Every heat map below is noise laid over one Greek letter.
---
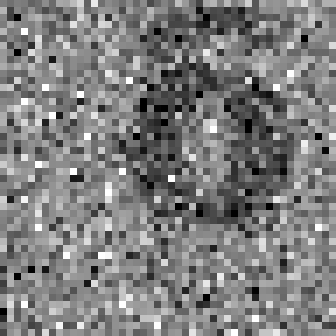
delta
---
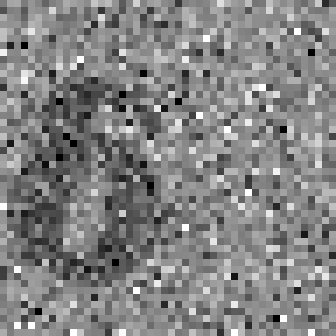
delta
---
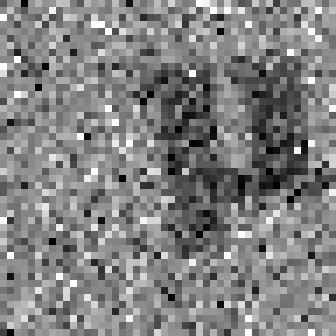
mu
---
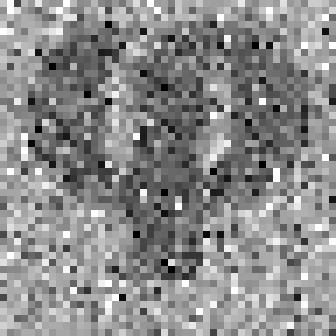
phi
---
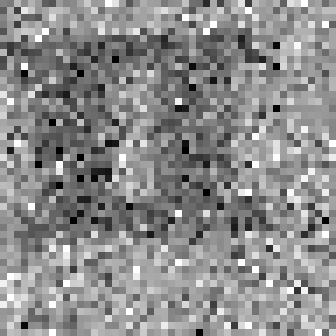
pi
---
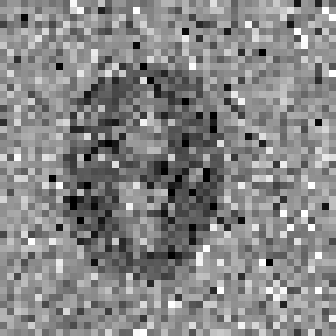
theta
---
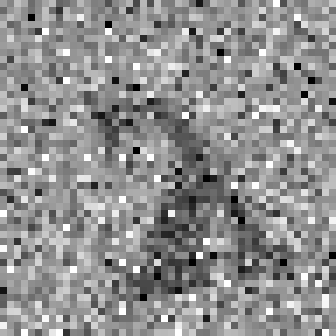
lambda
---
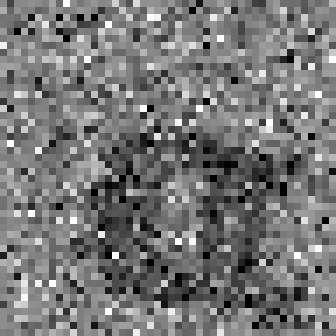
alpha
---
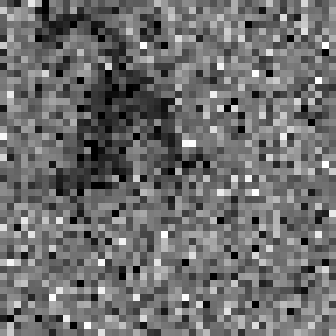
lambda
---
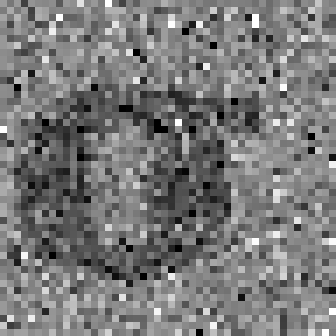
sigma
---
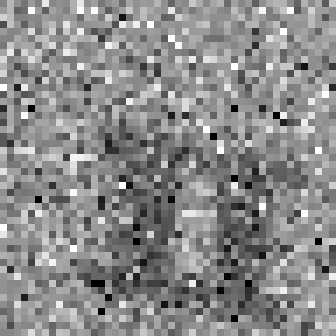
pi
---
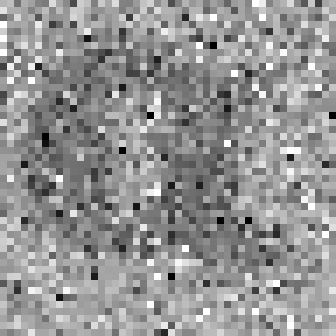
alpha
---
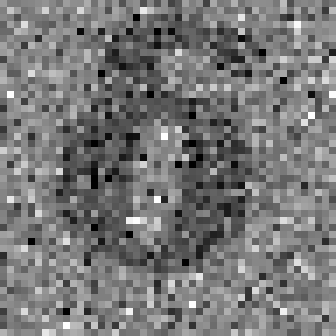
delta
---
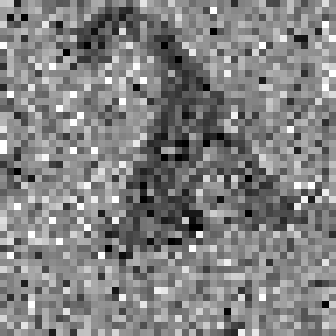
lambda
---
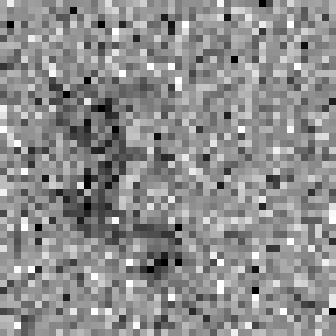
xi
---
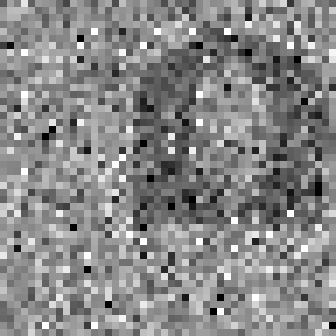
omega
